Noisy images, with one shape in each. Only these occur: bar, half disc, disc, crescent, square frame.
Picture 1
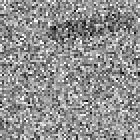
bar
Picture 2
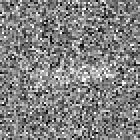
bar
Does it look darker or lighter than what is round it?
lighter
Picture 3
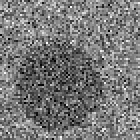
disc
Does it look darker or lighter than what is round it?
darker
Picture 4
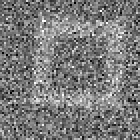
square frame
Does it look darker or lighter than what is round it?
lighter
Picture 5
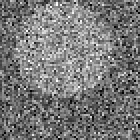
disc
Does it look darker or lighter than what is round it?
lighter
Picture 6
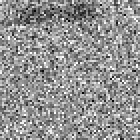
bar
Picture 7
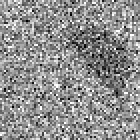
half disc
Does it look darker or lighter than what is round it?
darker
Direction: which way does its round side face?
up and right
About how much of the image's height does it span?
half
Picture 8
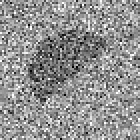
half disc
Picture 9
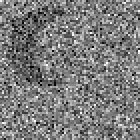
crescent
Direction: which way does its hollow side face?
right
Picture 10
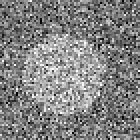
disc
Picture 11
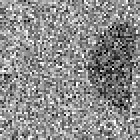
half disc
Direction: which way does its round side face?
left
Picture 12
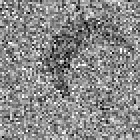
crescent
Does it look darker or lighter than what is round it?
darker
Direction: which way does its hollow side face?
down and right
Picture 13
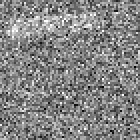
bar
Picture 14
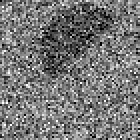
half disc
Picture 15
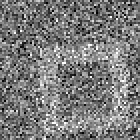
square frame
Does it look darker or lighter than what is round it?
lighter
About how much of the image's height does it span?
two thirds
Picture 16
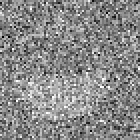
half disc
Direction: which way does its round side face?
down
